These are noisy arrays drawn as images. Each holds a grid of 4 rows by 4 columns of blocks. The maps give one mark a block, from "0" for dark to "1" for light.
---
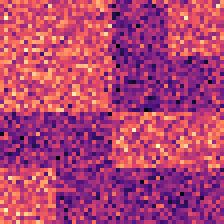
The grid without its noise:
1101
1100
0011
1000
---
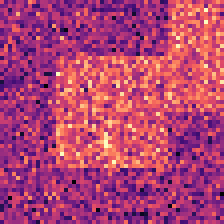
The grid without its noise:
0001
0111
0110
0000
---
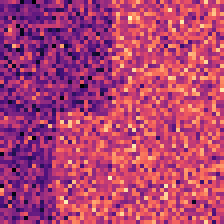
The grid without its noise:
0011
0011
0111
0111
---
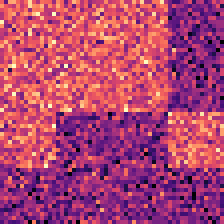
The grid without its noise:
1110
1110
1001
0000
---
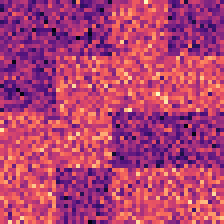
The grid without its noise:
0010
0111
1100
1011
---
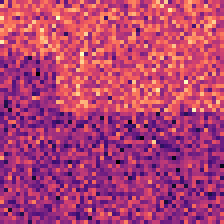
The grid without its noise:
1111
0111
0000
0000
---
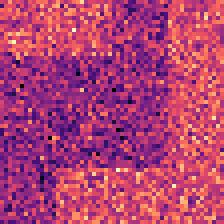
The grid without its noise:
1101
0001
0001
0111
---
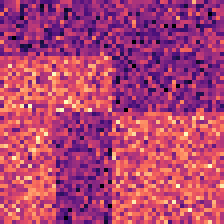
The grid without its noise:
0000
1100
1011
1011
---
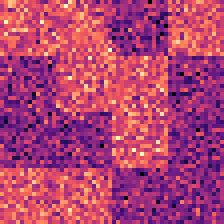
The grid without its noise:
1101
0110
0010
1100
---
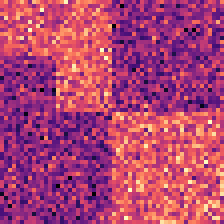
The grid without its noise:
1100
0100
0011
0011
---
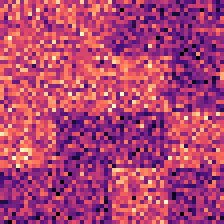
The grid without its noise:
1100
1110
1001
0010
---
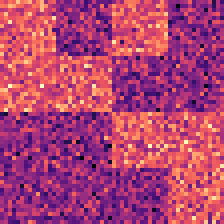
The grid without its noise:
1010
1100
0011
0001
